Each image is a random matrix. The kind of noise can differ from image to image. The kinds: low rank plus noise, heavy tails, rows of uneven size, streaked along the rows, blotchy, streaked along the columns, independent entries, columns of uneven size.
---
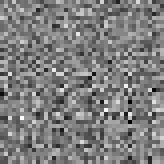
low rank plus noise
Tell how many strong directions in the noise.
two
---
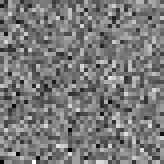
independent entries
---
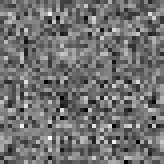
low rank plus noise
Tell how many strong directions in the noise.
three or four
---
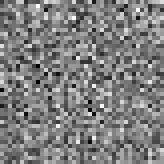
low rank plus noise
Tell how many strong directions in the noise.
three or four
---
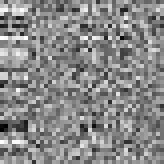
low rank plus noise
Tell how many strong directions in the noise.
one
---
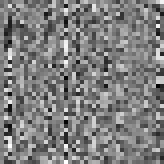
columns of uneven size
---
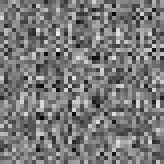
low rank plus noise
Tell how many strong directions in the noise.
three or four
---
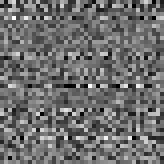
rows of uneven size
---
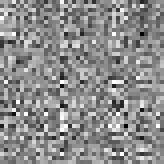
low rank plus noise
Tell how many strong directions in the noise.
two
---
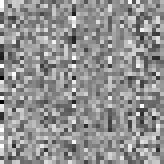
columns of uneven size
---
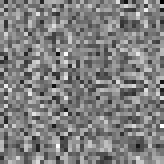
low rank plus noise
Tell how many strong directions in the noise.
two
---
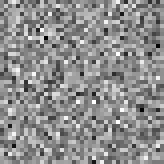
low rank plus noise
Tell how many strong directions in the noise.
five to eight
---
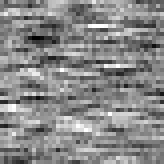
streaked along the rows
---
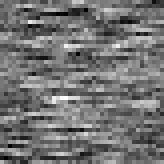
streaked along the rows
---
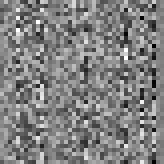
columns of uneven size
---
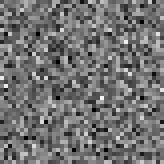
independent entries
